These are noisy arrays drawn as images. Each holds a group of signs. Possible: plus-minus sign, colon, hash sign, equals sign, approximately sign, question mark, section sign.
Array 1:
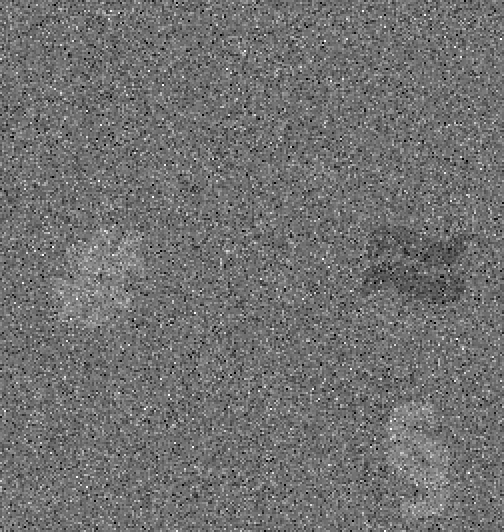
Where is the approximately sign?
middle right
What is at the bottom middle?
nothing
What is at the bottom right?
section sign
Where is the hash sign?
middle left
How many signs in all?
3
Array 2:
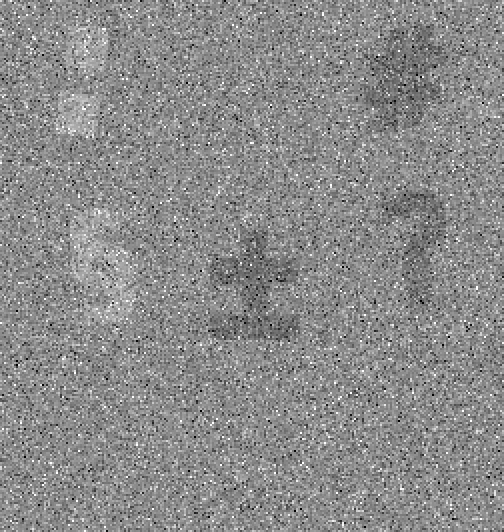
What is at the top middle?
nothing
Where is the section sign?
middle left
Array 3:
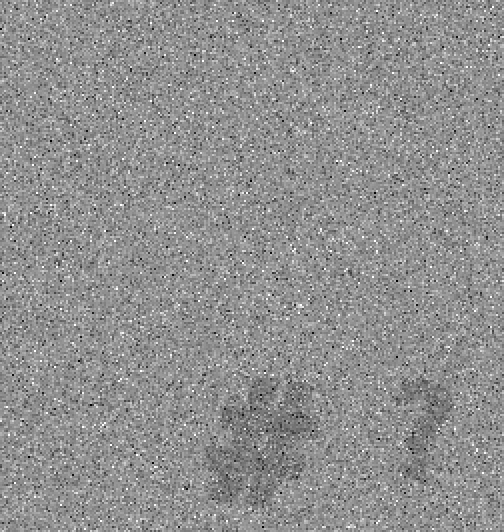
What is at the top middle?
nothing
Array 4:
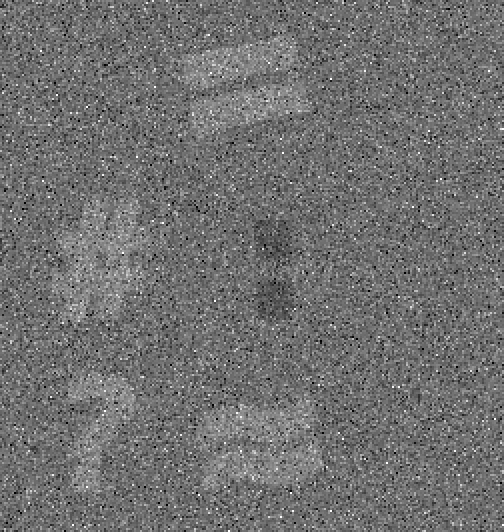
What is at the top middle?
equals sign
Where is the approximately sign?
bottom middle
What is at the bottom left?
question mark
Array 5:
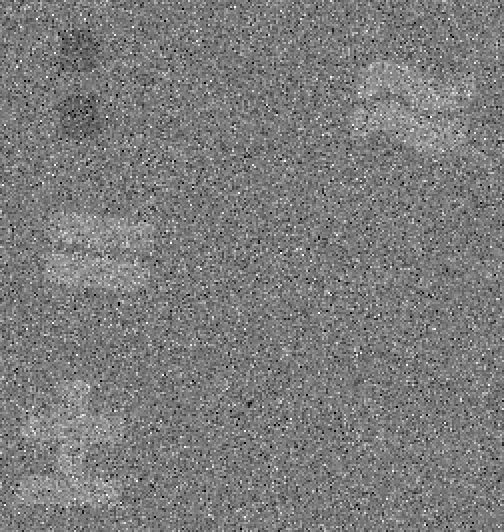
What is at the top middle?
nothing
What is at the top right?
approximately sign
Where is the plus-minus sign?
bottom left
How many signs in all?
4
